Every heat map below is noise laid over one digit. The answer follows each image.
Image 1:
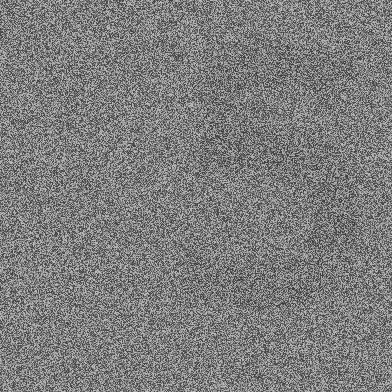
5
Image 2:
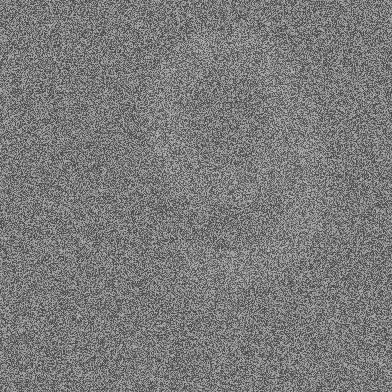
9
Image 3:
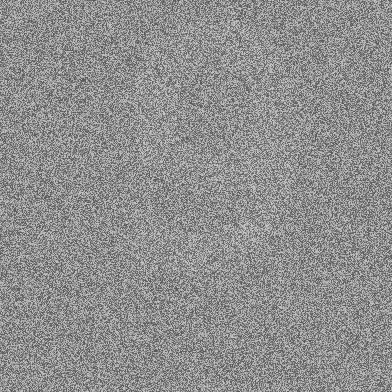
9
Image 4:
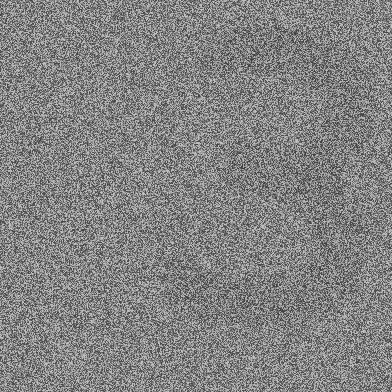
3
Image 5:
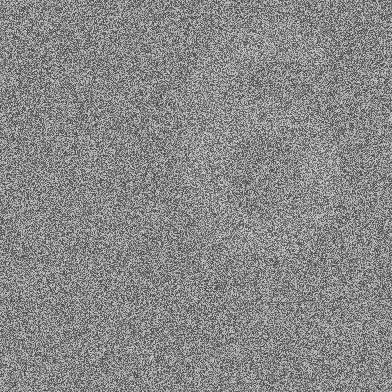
6
